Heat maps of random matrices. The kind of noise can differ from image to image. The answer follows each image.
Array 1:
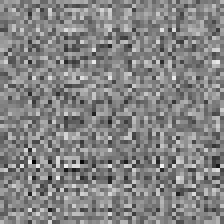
low rank plus noise
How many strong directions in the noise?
two
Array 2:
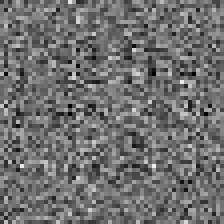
low rank plus noise
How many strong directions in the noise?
five to eight
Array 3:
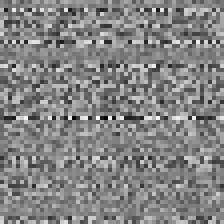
rows of uneven size
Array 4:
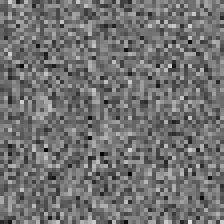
low rank plus noise
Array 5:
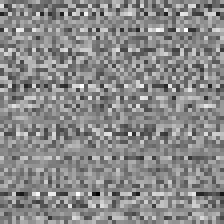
rows of uneven size
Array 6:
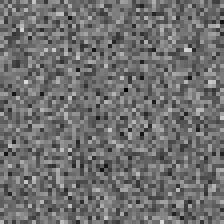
independent entries
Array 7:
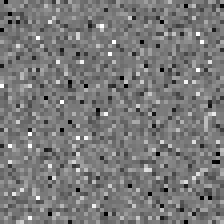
heavy tails
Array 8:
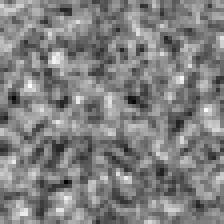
blotchy
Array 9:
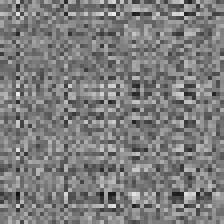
low rank plus noise
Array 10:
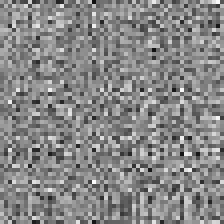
low rank plus noise
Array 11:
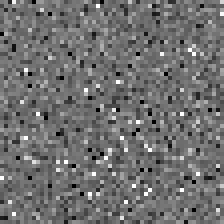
heavy tails
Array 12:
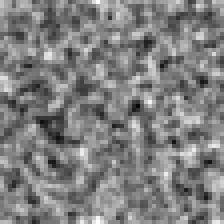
blotchy
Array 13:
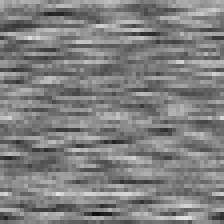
streaked along the rows
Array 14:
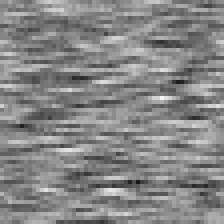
streaked along the rows
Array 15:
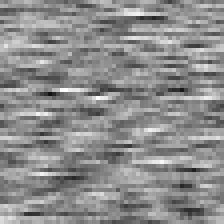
streaked along the rows
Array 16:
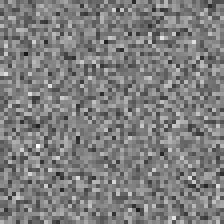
independent entries
